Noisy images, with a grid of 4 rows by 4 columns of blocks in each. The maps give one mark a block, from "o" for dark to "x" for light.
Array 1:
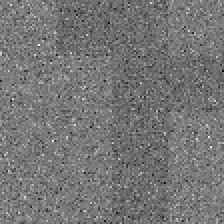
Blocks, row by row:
x o o x
x x o o
x x o x
x x o x
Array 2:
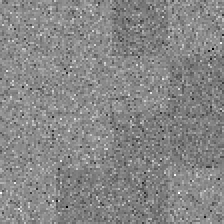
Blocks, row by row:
x x o x
x x x o
x x o o
x o o x
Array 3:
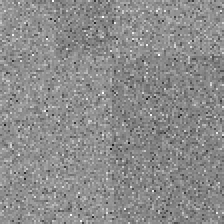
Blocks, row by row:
x o x x
x x o o
x x o o
x x o o
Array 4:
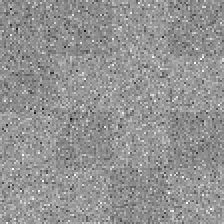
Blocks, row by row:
o o x o
o x x x
x o x o
x x o x
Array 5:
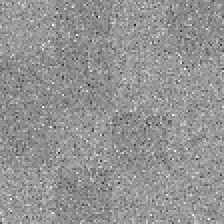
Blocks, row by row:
x o x o
o o x x
o x o x
x o x x
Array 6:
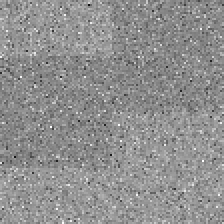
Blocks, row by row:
x x o o
o o o o
o o x x
x x x x
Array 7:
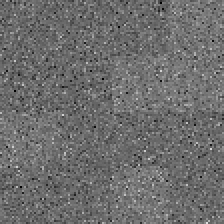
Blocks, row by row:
o o o x
o o x x
x o o o
o o x o
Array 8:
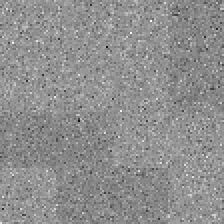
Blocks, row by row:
x x x o
x x x o
o o x x
x o o x
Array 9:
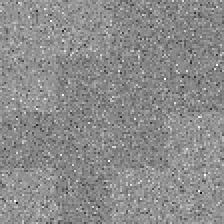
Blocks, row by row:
x x o o
x o o o
o o o x
x o x x
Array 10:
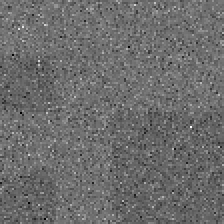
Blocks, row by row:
x x x x
o x x x
x x o o
o x o o
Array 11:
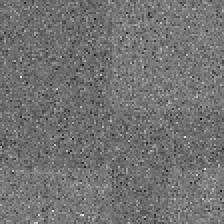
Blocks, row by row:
o o x x
o o x x
o o o o
x x o x
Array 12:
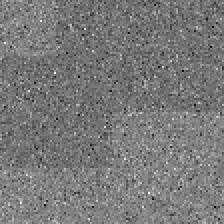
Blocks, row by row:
x o o o
o o o o
o o x x
x x x x
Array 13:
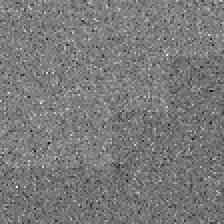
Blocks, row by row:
x x x x
x x x o
x x o o
o o o o
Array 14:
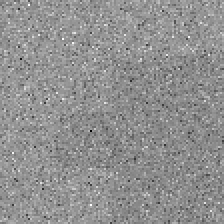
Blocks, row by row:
x x x x
x x o o
x o o o
x x o o
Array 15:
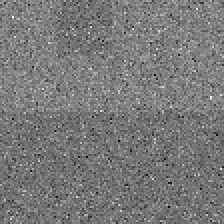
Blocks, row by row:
x o x x
x x x x
o o o o
o o o o
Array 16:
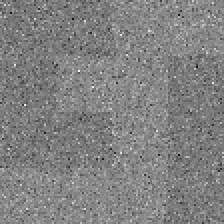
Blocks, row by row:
o o x x
o x x o
o o x o
x x x o
